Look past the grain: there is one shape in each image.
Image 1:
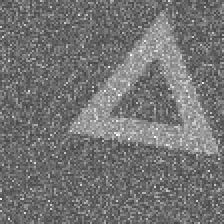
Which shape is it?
triangle frame
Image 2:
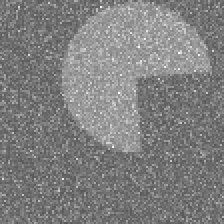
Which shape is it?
disc with a wedge cut out
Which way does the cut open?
down and right
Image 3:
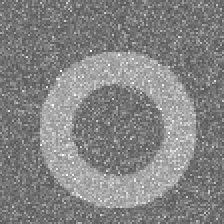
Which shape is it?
ring
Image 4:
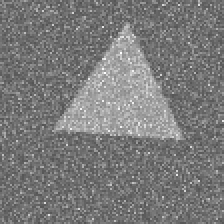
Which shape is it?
triangle
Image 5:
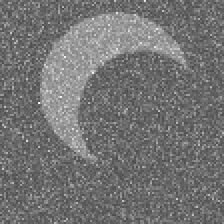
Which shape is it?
crescent
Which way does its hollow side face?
down and right
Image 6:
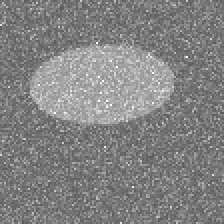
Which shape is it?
ellipse
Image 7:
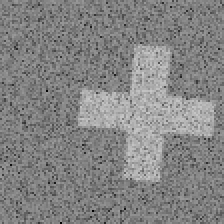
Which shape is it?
cross
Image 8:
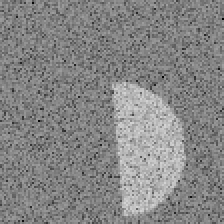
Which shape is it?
half disc
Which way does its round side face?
right
